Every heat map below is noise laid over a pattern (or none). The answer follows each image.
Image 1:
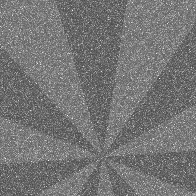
spokes from one point
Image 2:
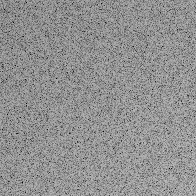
a smooth slope
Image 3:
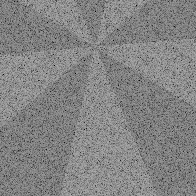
spokes from one point
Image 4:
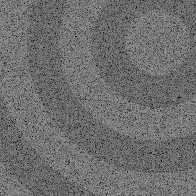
rings round one point
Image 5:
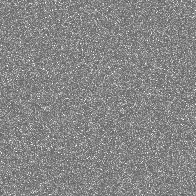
only noise
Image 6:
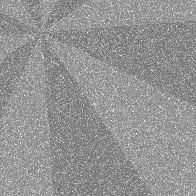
spokes from one point
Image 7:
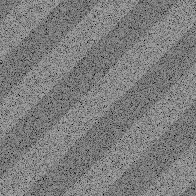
diagonal stripes
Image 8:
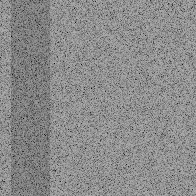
one vertical stripe
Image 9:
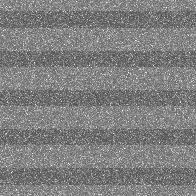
horizontal stripes
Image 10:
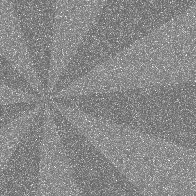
spokes from one point
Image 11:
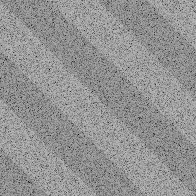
diagonal stripes
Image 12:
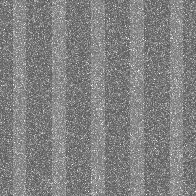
vertical stripes
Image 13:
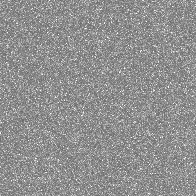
only noise
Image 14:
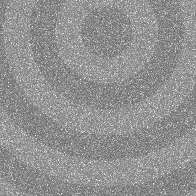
rings round one point
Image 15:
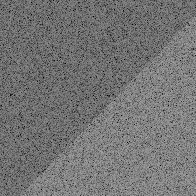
a sharp edge
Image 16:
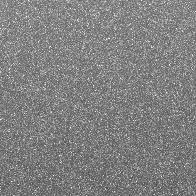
a smooth slope
